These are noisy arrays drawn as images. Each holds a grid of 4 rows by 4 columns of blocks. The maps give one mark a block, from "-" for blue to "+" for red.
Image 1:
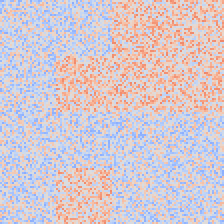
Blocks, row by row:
- - + +
- + + +
- - - -
- + - -
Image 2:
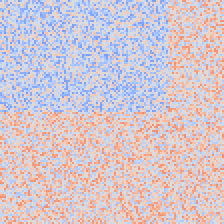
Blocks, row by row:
- - - +
- - - +
+ + + +
+ + + +
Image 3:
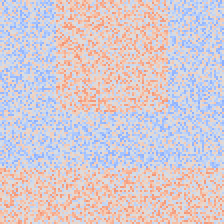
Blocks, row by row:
- + + -
- + + -
- - - -
+ + + +
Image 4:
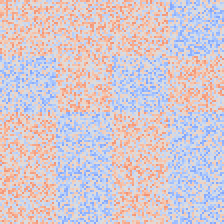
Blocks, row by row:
+ + + -
- + - +
+ - + -
+ - + -
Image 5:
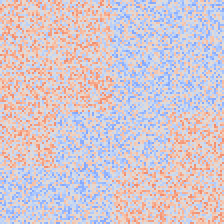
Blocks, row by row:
+ + - -
+ + - -
+ - - +
- - + +
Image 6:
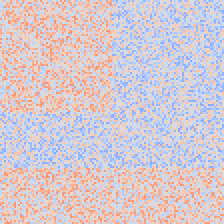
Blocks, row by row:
+ + - -
+ + - -
- - - -
+ + + +
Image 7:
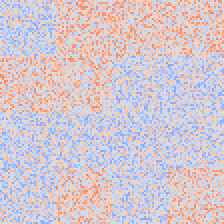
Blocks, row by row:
- + + +
+ + - -
- - - -
- + - +
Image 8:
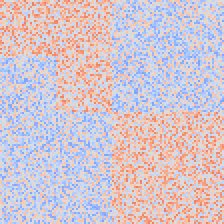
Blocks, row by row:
+ + - -
- + - -
- - + +
- - + +
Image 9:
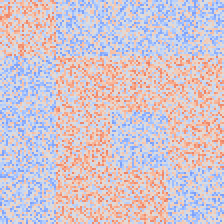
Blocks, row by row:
+ - - -
- + + +
- + - +
- + + -
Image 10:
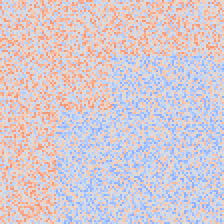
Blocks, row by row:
+ + + +
+ + - -
+ - - -
+ - - -
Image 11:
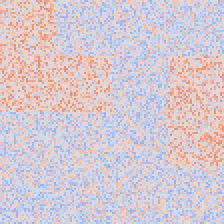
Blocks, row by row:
+ - - -
+ + - +
- - - +
- - - -
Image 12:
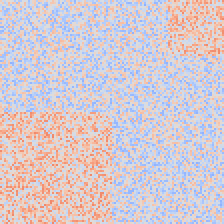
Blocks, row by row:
- - - +
- - - -
+ + - -
+ + - -
